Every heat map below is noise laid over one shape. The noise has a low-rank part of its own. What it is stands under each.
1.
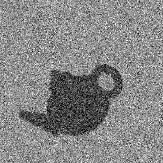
teapot
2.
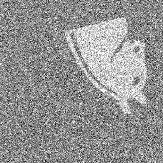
chess knight
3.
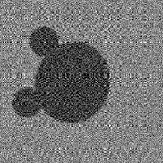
bear's head
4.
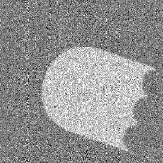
ghost
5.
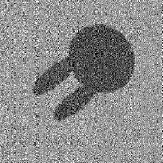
rabbit's head
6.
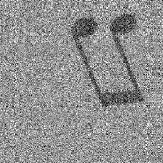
pair of musical notes
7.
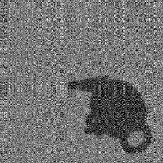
teapot
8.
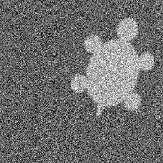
turtle
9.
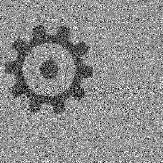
gear
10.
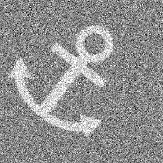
anchor
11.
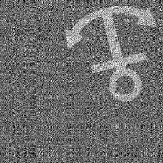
anchor
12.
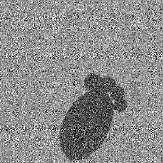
footprint
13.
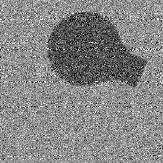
light bulb
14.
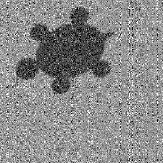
turtle
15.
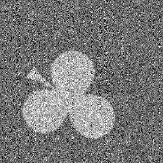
club
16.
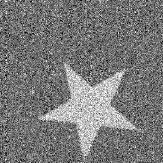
star
